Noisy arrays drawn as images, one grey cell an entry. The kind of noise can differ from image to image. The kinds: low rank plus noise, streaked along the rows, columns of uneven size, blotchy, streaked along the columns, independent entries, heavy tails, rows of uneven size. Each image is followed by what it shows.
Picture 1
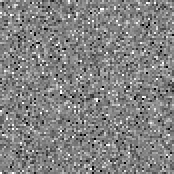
heavy tails
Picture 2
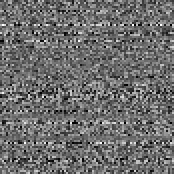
rows of uneven size
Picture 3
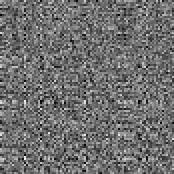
low rank plus noise
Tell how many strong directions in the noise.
one
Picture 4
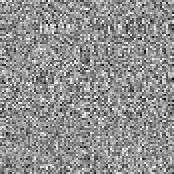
low rank plus noise
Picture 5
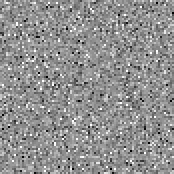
heavy tails
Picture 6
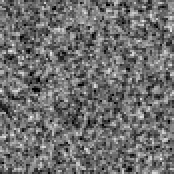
blotchy
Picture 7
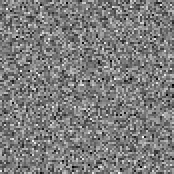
independent entries
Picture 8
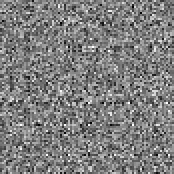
low rank plus noise
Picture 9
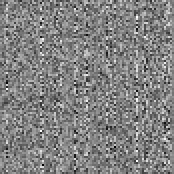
columns of uneven size
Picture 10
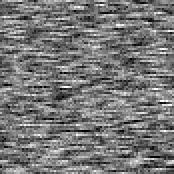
streaked along the rows
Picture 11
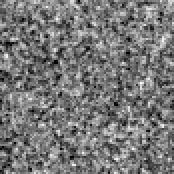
blotchy
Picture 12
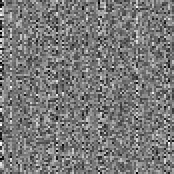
columns of uneven size
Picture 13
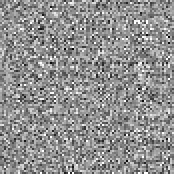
low rank plus noise
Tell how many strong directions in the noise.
five to eight
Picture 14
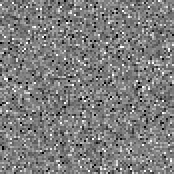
heavy tails
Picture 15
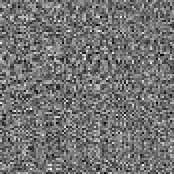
low rank plus noise
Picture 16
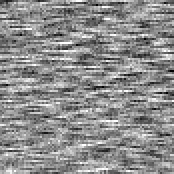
streaked along the rows
